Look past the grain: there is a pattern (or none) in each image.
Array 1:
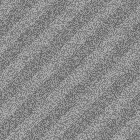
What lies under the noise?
diagonal stripes
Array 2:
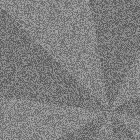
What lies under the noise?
spokes from one point
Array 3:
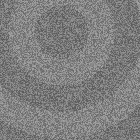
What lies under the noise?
rings round one point
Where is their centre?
top middle
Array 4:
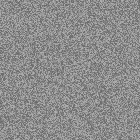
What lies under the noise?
only noise
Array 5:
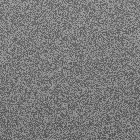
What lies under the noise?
a smooth slope
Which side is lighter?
top
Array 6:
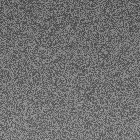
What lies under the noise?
a smooth slope
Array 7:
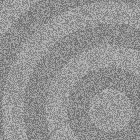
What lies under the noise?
rings round one point
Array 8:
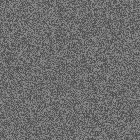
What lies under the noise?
only noise
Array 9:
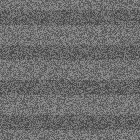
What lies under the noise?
horizontal stripes
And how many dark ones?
4
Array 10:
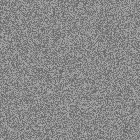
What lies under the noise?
only noise
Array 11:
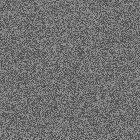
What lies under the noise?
only noise
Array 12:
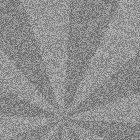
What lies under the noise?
spokes from one point
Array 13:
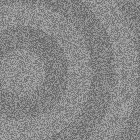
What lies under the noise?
rings round one point
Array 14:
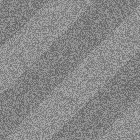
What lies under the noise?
diagonal stripes
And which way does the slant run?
bottom left to top right
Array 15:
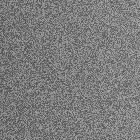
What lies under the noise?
a smooth slope
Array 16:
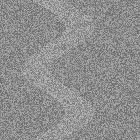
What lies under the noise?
a wavy band
